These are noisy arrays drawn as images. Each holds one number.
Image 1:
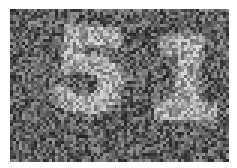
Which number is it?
51
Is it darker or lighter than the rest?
lighter
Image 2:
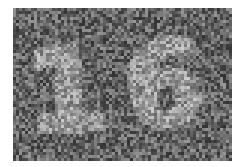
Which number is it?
16
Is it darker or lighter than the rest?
lighter
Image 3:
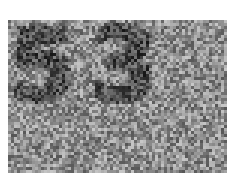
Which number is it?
53
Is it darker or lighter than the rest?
darker
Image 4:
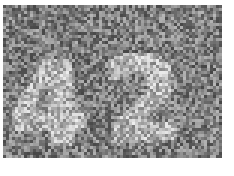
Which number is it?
42
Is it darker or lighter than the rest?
lighter
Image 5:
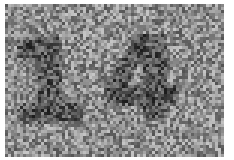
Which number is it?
14
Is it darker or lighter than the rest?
darker
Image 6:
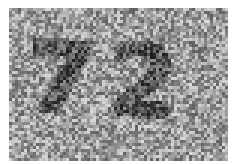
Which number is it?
72
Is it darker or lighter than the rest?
darker
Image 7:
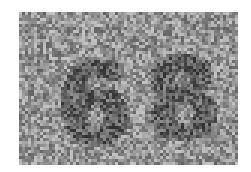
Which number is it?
68
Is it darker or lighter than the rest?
darker
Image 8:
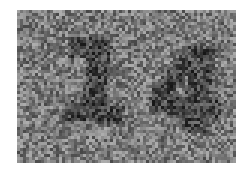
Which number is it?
14
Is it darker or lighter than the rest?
darker
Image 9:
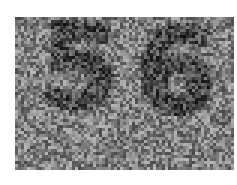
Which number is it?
56
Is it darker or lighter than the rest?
darker
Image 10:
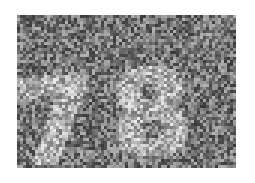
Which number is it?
78
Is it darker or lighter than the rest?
lighter
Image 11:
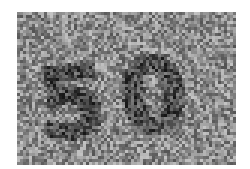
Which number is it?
50
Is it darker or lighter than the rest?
darker
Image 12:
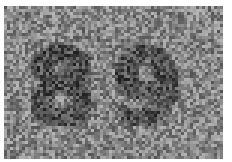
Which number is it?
89
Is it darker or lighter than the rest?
darker
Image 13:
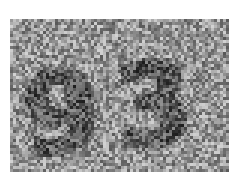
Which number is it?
93
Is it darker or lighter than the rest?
darker
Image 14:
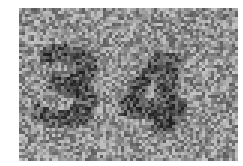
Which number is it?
34
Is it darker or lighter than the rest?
darker
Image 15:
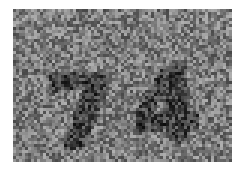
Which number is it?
74
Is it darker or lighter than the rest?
darker
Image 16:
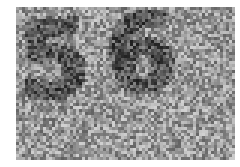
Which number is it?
56
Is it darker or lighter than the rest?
darker
